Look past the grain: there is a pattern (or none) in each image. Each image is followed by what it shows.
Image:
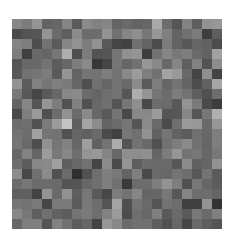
only noise
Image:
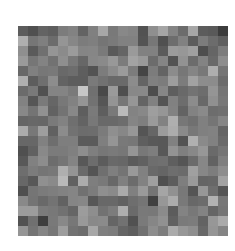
only noise
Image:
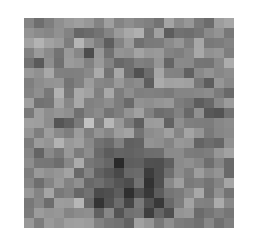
one block
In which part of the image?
bottom middle
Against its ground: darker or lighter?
darker
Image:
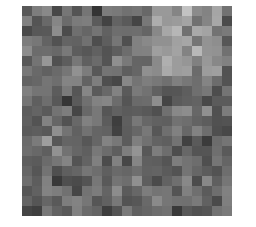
one block
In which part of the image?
top right
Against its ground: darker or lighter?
lighter
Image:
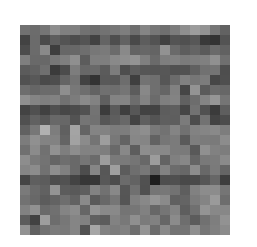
bands of rows
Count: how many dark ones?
4
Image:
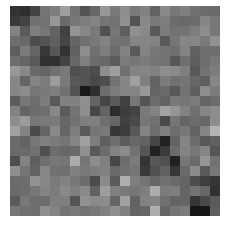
blocks along the diagonal
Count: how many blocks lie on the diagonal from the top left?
6
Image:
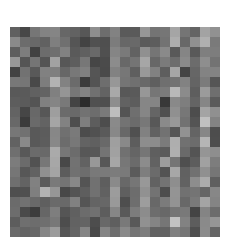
bands of columns
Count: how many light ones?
5
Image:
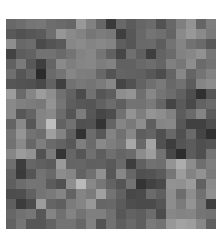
a checkerboard
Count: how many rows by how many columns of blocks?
3 by 4
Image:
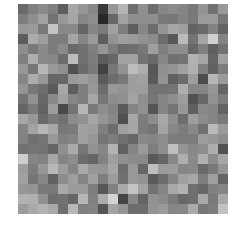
only noise
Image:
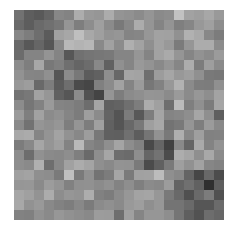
blocks along the diagonal
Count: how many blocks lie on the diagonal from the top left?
5
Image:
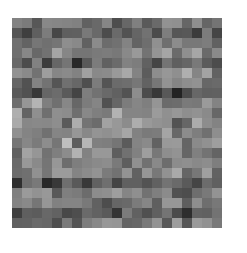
bands of rows
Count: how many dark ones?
5
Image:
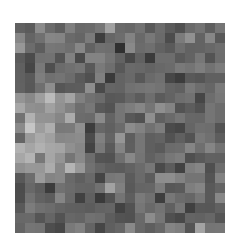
one block
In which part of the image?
middle left
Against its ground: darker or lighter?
lighter
